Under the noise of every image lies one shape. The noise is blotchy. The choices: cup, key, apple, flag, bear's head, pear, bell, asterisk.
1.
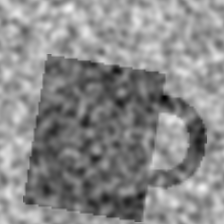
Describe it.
dark cup
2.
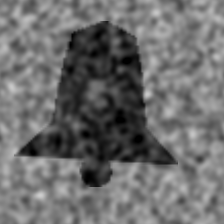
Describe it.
dark bell
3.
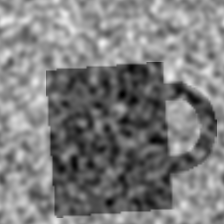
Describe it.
dark cup
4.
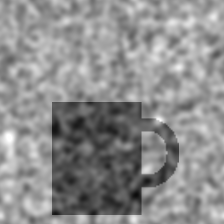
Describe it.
dark cup
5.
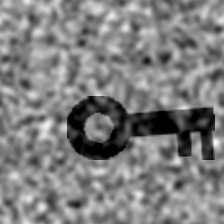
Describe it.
dark key
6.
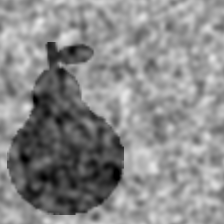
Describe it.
dark pear
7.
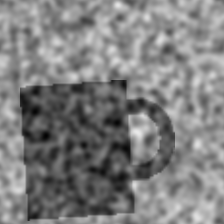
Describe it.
dark cup
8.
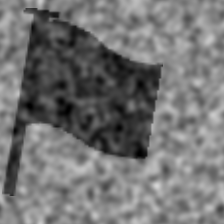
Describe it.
dark flag
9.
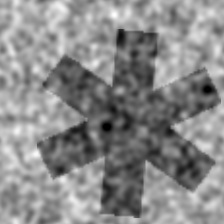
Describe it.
dark asterisk
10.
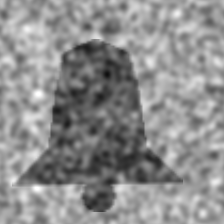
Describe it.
dark bell
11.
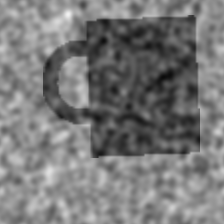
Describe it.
dark cup
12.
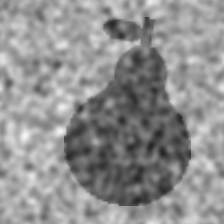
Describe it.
dark pear
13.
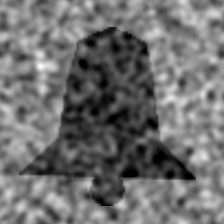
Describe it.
dark bell
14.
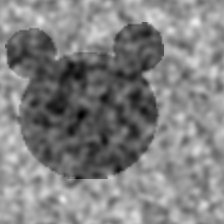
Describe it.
dark bear's head
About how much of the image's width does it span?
two thirds
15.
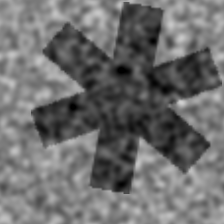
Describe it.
dark asterisk
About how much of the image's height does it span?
nearly all
